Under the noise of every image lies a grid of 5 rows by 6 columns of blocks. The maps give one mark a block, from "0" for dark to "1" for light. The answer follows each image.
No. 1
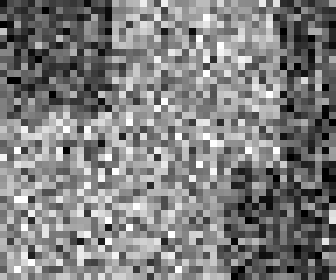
0 0 1 1 1 0
0 0 1 1 1 0
1 1 1 1 1 0
1 1 1 1 0 0
1 1 1 1 0 0
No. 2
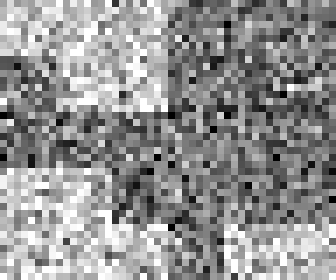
1 1 1 0 0 0
0 1 1 0 0 0
0 0 0 0 0 0
1 1 0 0 0 0
1 1 1 0 1 1
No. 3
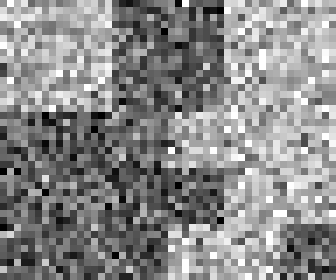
1 1 0 0 1 1
1 1 0 0 1 1
0 0 0 1 1 1
0 0 0 0 1 1
0 0 0 1 1 0
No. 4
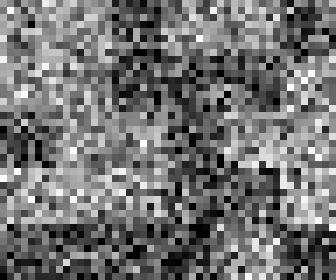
1 1 0 1 1 0
1 1 0 0 0 1
0 1 1 0 1 1
1 1 1 0 0 1
0 0 0 0 1 0
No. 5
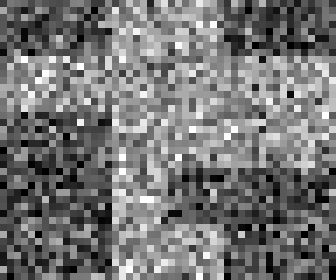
0 0 1 1 0 0
1 1 1 1 1 1
0 0 1 1 1 1
0 0 1 0 0 0
0 0 1 1 0 0
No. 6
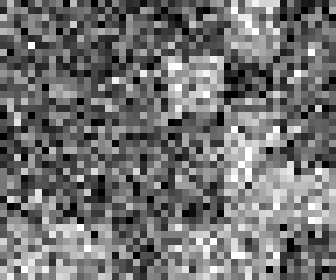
0 0 0 0 1 0
0 0 0 1 0 0
0 0 0 0 1 0
0 0 0 0 1 1
1 1 0 1 1 0
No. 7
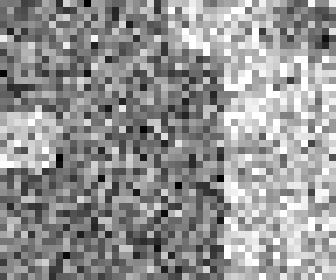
0 0 0 1 1 0
0 0 0 0 1 1
1 0 0 0 1 1
0 0 0 0 1 1
0 0 0 0 1 1
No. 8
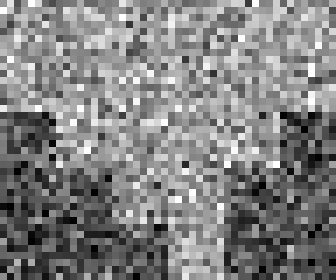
1 1 1 1 1 1
1 1 1 1 1 1
0 1 1 1 1 0
0 0 1 1 0 0
0 0 0 1 0 0
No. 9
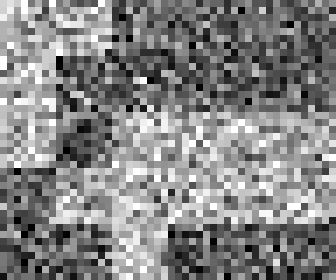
1 1 0 0 0 0
1 0 0 0 0 0
1 0 1 1 1 1
0 1 1 1 1 1
0 0 1 0 0 0
